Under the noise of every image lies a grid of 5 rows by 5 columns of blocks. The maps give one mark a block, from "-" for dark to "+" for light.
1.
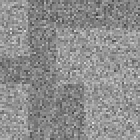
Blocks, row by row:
+ - - - -
+ - + + +
- - + + +
+ - - + +
+ - - + +
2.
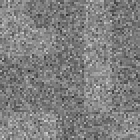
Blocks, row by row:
+ - - + -
+ + - + -
- - - + -
- - - + -
+ + - - +
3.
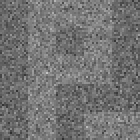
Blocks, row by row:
- + + + -
- + - + -
- + + + -
- + - - -
- + - + +
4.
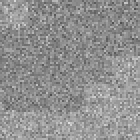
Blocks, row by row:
+ - - - -
- - - - -
- - - - +
- - - + +
+ + + + +
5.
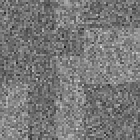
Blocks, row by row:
- - + - -
- - - + +
- - + + +
+ - + - -
+ - + - -
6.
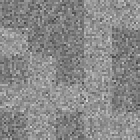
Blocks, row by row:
- - - + +
+ - - + -
- + - + -
+ + + + -
- + - + +
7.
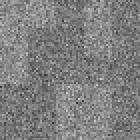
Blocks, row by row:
+ + - + -
+ - - + -
+ - - - -
- - + + -
- - + + -
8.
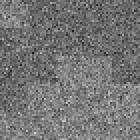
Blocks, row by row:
+ - - - -
- - - - -
- - + + -
- + + + +
+ + + + +
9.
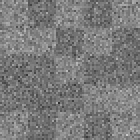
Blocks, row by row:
+ - + - +
+ + - + -
- - + - -
- - - + +
+ - + - +
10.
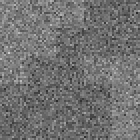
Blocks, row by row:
+ + + - -
+ + - - -
+ - - + +
- - - - +
- - - - +
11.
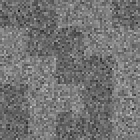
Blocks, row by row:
- - + + -
+ - - + +
+ + - - +
- + + - +
- + - - +
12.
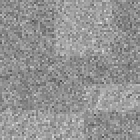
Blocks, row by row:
- - + + -
- - + + -
- - - - -
- - - + +
+ + + - -
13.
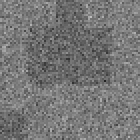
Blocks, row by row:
+ + - + +
+ - - - +
+ - - - +
+ + + + +
- + + + +
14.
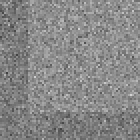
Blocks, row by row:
- + + + +
- + + + +
- + + + +
- + + + +
- - - - -
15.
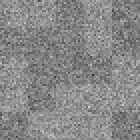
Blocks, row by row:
+ + - + -
- - - + -
+ - - - +
+ - + + +
- + + + -
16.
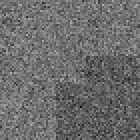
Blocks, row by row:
+ + + + +
+ + + + +
+ + + - -
+ + - - -
+ + - - -
